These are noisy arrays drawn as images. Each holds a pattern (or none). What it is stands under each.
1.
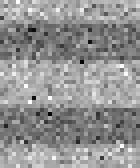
horizontal stripes
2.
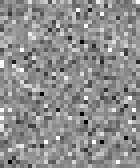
only noise
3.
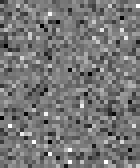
only noise
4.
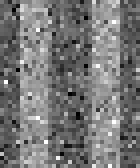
vertical stripes
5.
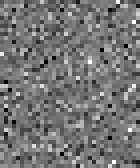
only noise
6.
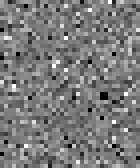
only noise
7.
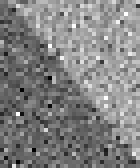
a sharp edge
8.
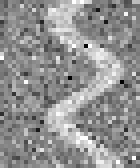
a wavy band
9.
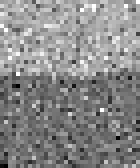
a sharp edge
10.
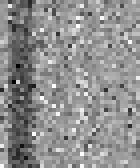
one vertical stripe
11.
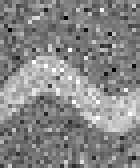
a wavy band
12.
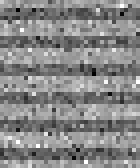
horizontal stripes
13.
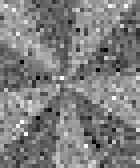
spokes from one point
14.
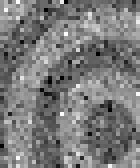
rings round one point
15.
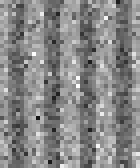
vertical stripes
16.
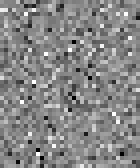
only noise
